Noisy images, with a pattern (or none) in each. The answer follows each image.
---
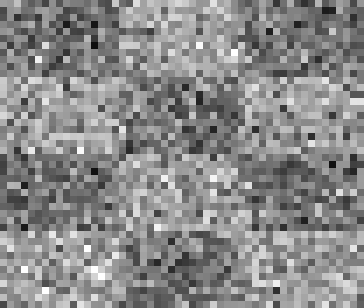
a checkerboard
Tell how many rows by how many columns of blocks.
4 by 3
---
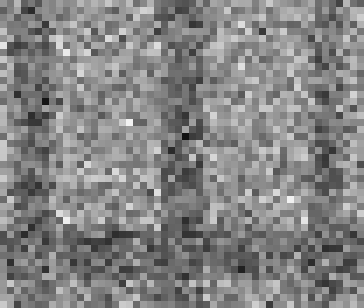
bands of rows crossing bands of columns
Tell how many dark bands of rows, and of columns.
1 and 3
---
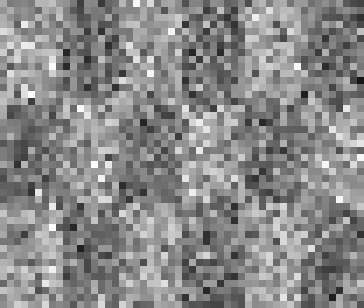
a checkerboard
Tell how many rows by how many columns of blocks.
3 by 6
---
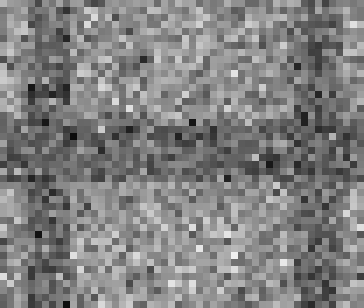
bands of rows crossing bands of columns
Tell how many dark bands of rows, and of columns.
1 and 2
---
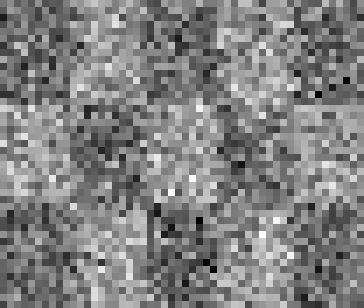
a checkerboard
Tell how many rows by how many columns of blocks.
3 by 5
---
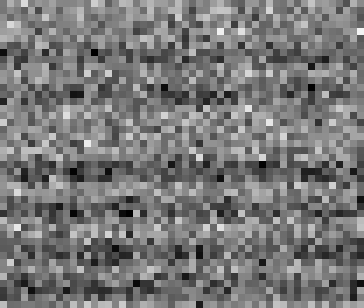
bands of rows
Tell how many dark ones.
6
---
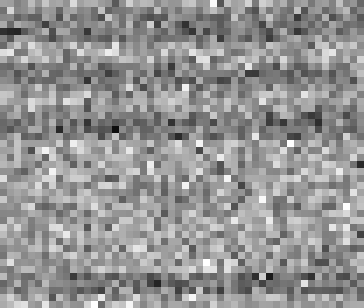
bands of rows
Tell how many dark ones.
4
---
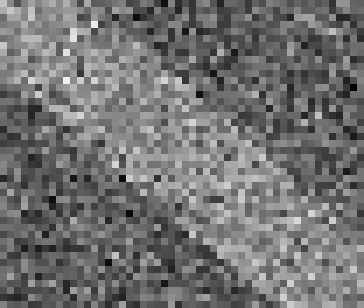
a diagonal band
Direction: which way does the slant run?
top left to bottom right
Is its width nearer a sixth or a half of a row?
a half
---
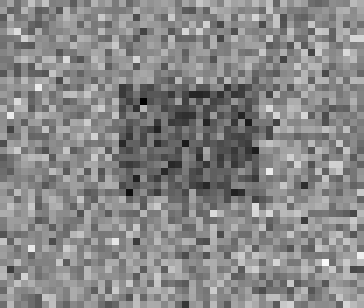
one block
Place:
centre
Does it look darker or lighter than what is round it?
darker
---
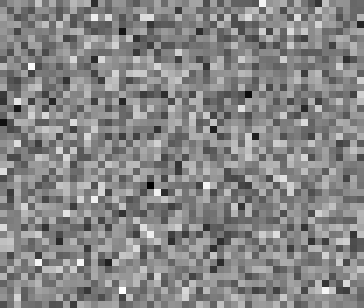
only noise
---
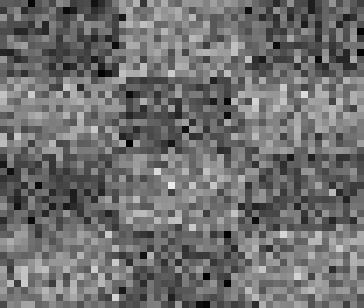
a checkerboard
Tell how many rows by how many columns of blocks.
4 by 3
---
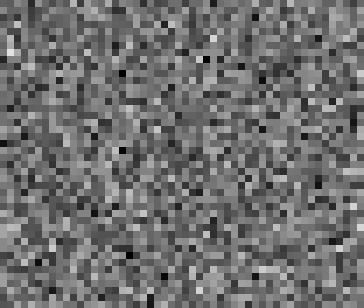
only noise
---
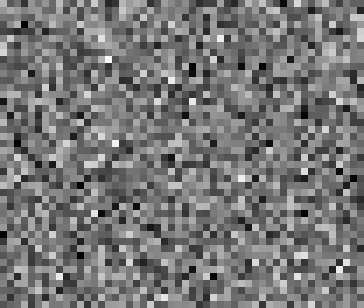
only noise
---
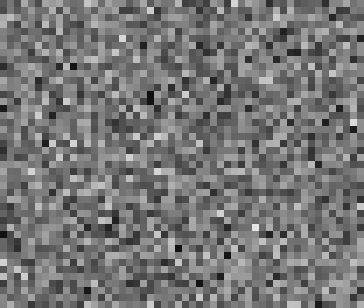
only noise
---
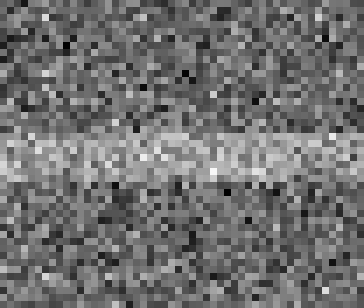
one band of rows
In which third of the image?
middle
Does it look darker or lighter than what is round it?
lighter
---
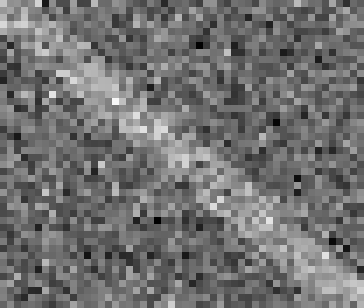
a diagonal band
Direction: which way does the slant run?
top left to bottom right
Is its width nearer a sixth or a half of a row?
a sixth
